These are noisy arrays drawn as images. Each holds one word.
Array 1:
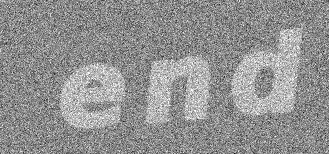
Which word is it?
end
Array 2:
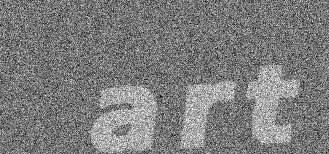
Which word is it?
art
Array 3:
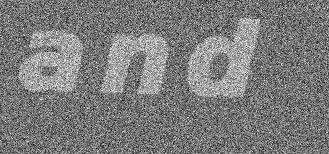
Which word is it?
and
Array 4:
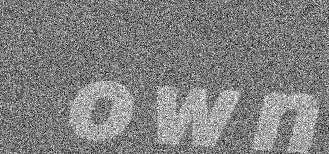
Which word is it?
own
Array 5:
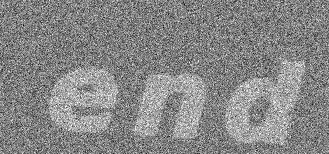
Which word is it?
end
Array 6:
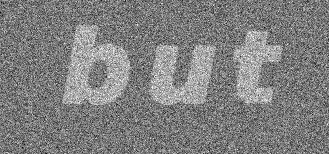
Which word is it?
but
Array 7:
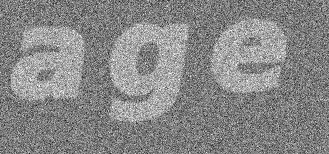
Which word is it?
age
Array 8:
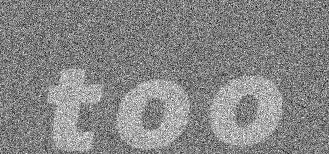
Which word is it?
too
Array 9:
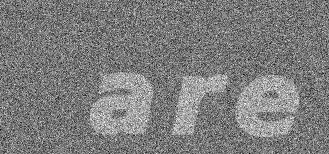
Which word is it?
are
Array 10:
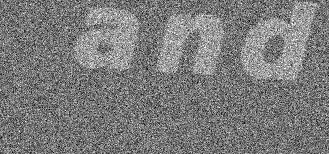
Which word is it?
and
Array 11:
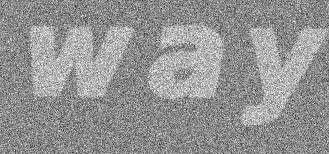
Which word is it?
way
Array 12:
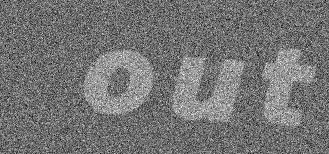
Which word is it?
out
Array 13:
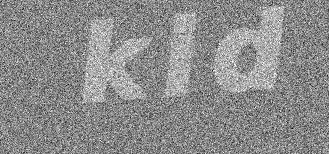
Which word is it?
kid
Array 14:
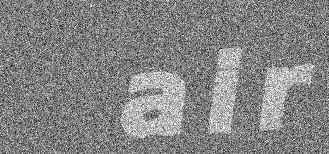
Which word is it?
air
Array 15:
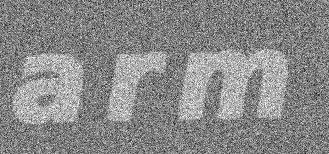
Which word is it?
arm
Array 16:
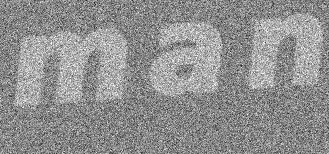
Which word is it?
man
